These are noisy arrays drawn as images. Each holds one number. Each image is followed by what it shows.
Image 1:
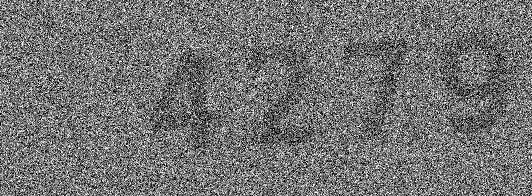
4279
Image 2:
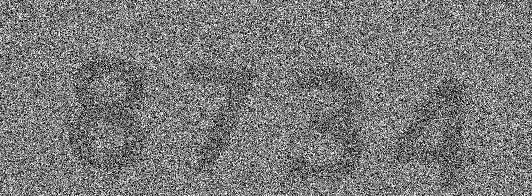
8734
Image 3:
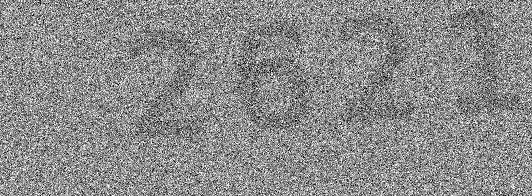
2621
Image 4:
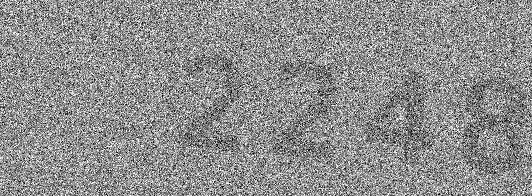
2248
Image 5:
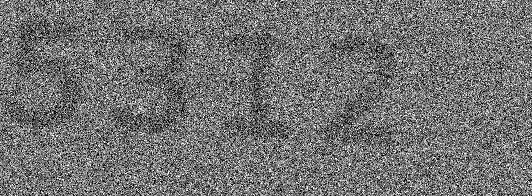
5312
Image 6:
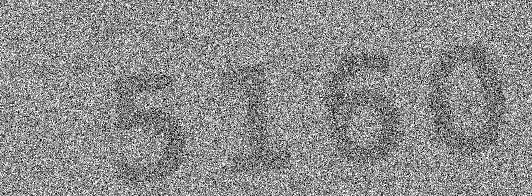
5160
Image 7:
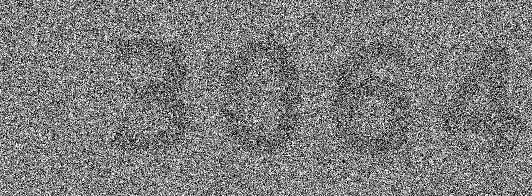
3064
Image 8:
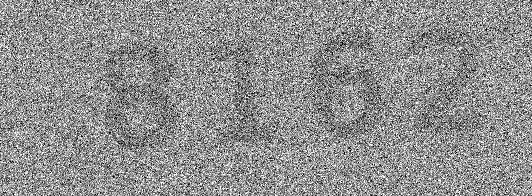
8162
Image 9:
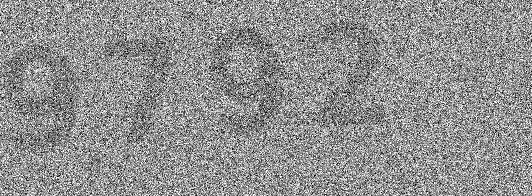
9792
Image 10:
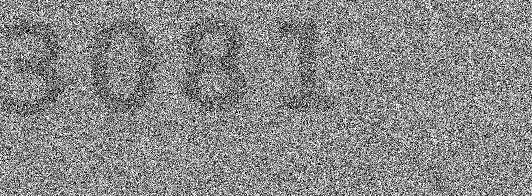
3081
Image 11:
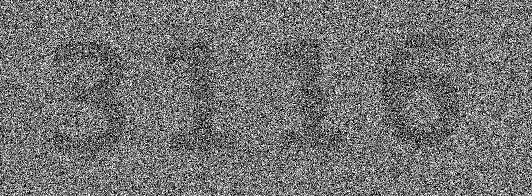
3116
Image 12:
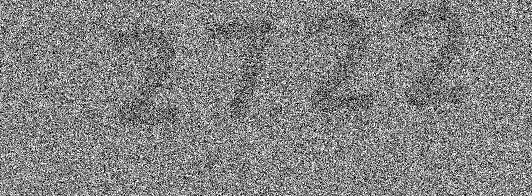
2722
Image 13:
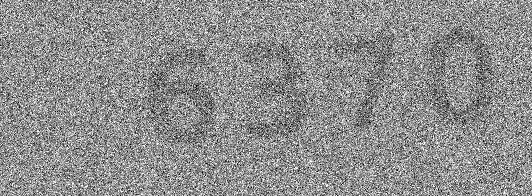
6370
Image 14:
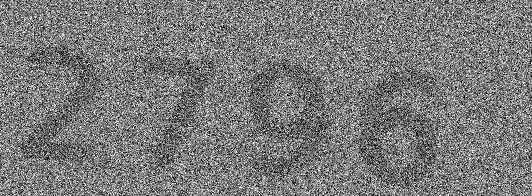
2796
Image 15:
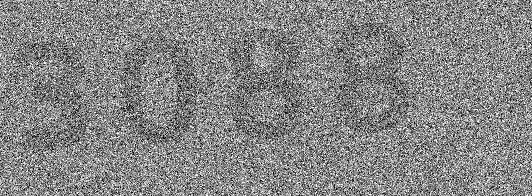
3088
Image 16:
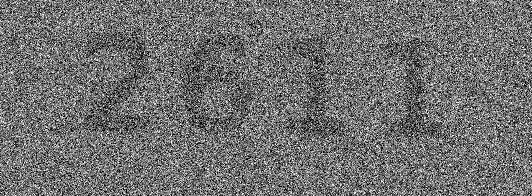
2611
